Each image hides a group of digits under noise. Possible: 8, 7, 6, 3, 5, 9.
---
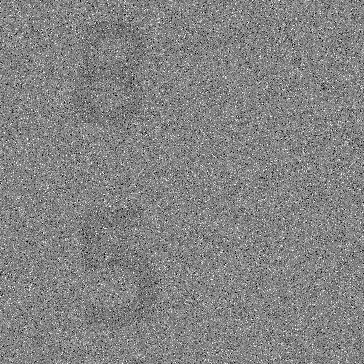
top left: 8; bottom left: 5
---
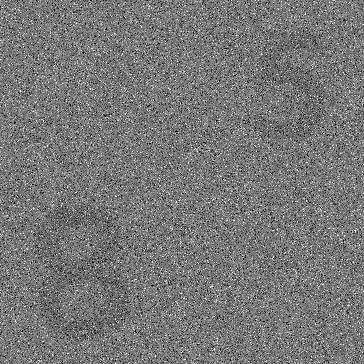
top right: 5; bottom left: 8
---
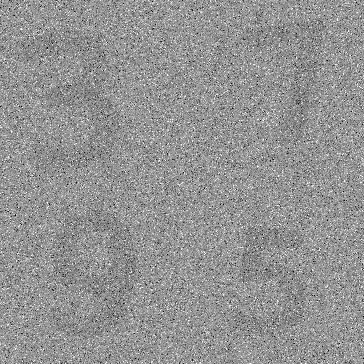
top left: 3; top right: 7; bottom left: 9; bottom right: 5
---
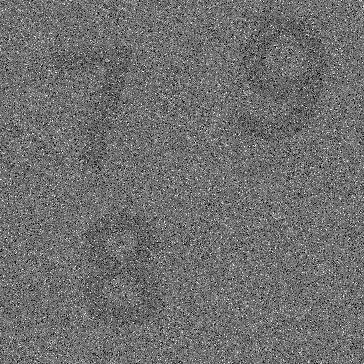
top left: 7; top right: 9; bottom left: 8
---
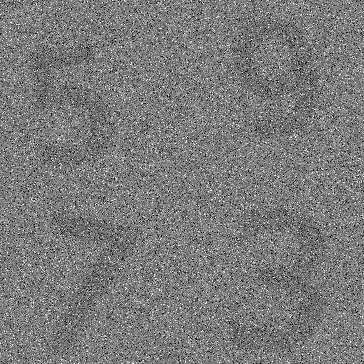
top left: 5; top right: 9; bottom left: 7; bottom right: 3
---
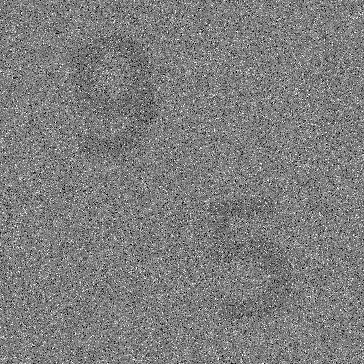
top left: 9; bottom right: 5
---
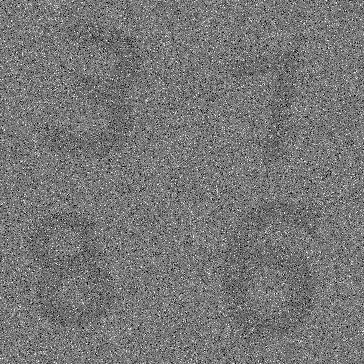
top left: 3; top right: 7; bottom left: 8; bottom right: 6
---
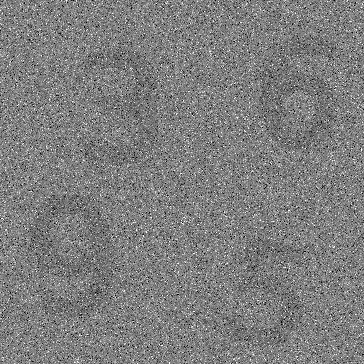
top left: 3; top right: 6; bottom left: 9; bottom right: 5
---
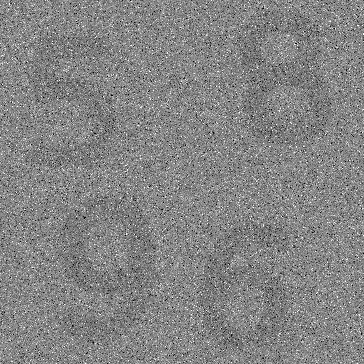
top left: 5; top right: 8; bottom left: 9; bottom right: 6
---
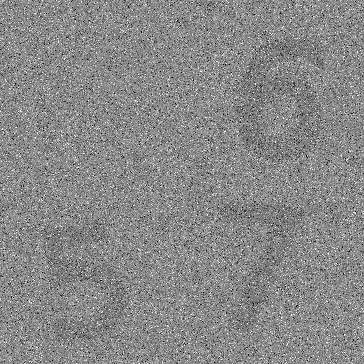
top right: 6; bottom left: 5; bottom right: 7
